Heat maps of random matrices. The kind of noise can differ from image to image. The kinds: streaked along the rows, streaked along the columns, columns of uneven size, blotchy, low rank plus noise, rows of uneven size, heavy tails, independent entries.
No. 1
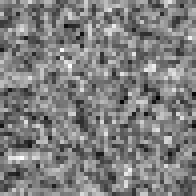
blotchy
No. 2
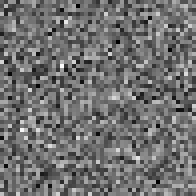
independent entries
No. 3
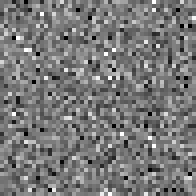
heavy tails
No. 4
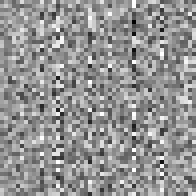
columns of uneven size
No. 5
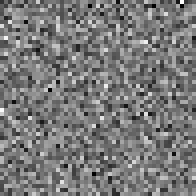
independent entries
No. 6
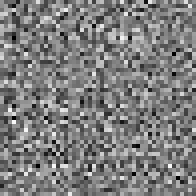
low rank plus noise
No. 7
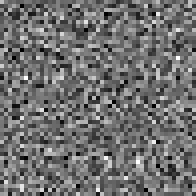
low rank plus noise
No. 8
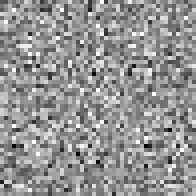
low rank plus noise
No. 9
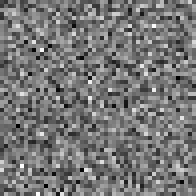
independent entries
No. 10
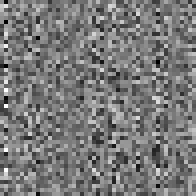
columns of uneven size
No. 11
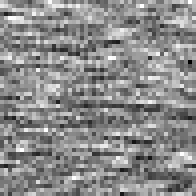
streaked along the rows
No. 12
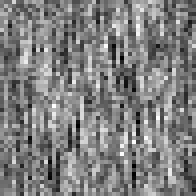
streaked along the columns
